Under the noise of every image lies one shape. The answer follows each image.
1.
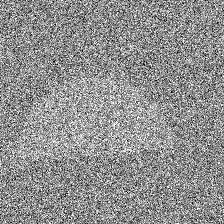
half disc
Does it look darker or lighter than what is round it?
lighter
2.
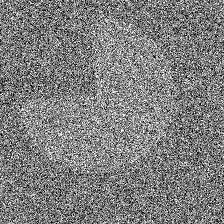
disc with a wedge cut out
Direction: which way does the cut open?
up and left
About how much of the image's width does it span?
two thirds
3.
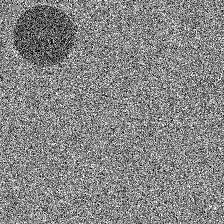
disc
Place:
top left
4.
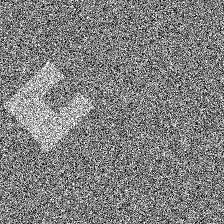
square with a notch
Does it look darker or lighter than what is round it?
lighter
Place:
middle left
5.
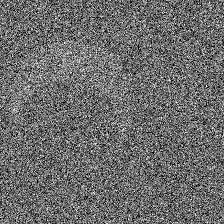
crescent
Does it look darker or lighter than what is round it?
lighter
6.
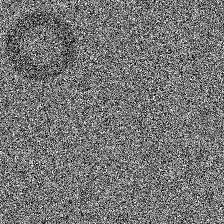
ring
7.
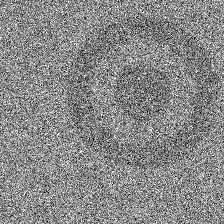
bullseye
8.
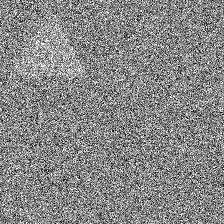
triangle
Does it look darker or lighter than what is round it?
lighter
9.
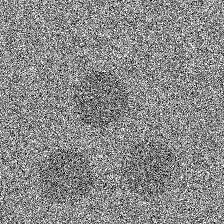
three dots
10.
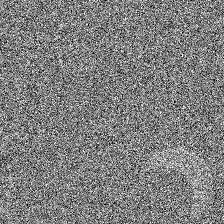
crescent
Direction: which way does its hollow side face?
down and left
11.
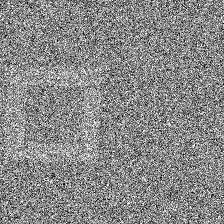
square frame
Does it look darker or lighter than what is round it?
lighter
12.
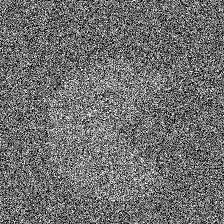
disc with a wedge cut out
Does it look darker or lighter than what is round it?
lighter
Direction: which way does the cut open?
right
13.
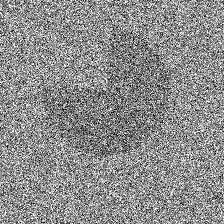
disc with a wedge cut out
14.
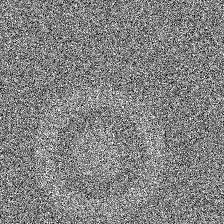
bullseye
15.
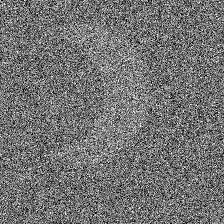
crescent
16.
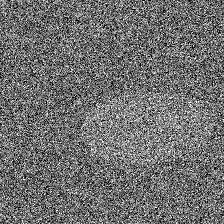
ellipse
